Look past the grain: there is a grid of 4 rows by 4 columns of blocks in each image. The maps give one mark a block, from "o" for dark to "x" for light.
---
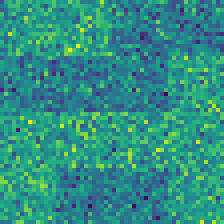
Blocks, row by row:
xxoo
ooox
xxxx
xoox
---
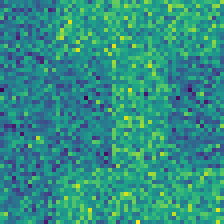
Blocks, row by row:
oxxx
ooxo
ooxo
oxxx
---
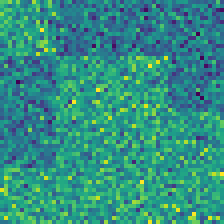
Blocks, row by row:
xooo
oxxo
oxxx
xxxx
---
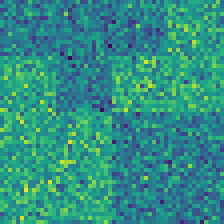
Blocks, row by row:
ooox
xoxx
xxoo
xxoo
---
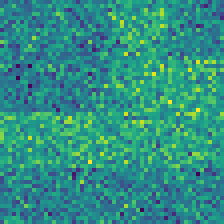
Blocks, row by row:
ooxo
ooxx
xxxx
oooo
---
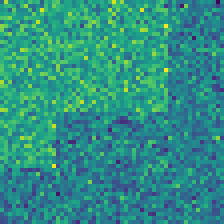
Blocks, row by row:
xxxo
xxxo
xooo
oooo
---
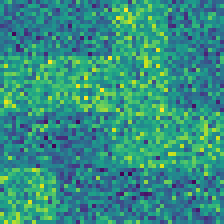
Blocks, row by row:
ooxo
xxxo
ooxx
xooo
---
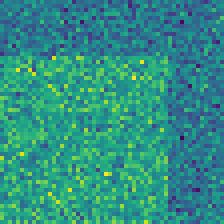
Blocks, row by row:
oooo
xxxo
xxxo
xxxo
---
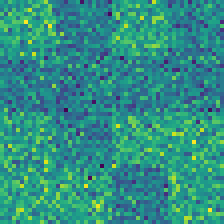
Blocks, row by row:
xoxo
oooo
xoxx
xxox
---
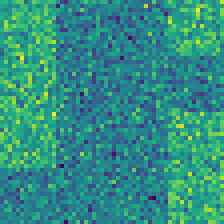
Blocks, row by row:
xoox
xooo
xoox
ooox
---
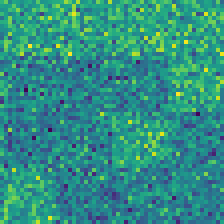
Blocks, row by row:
xxxx
ooox
ooxo
xooo
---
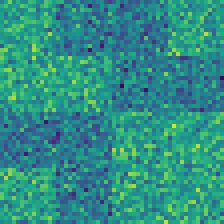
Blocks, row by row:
xoox
xxoo
ooxx
xoxx
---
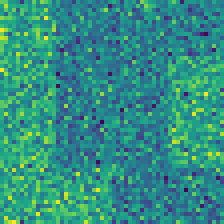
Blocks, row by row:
xooo
xoox
xoox
xxoo
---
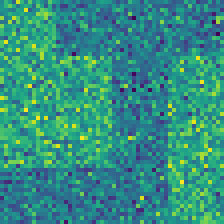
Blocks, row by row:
xooo
xxox
xxox
ooox
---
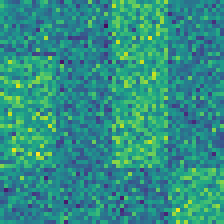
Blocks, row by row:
ooxo
xoxo
xoxo
ooox
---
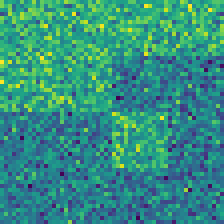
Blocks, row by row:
xxxx
xxoo
ooxo
oooo
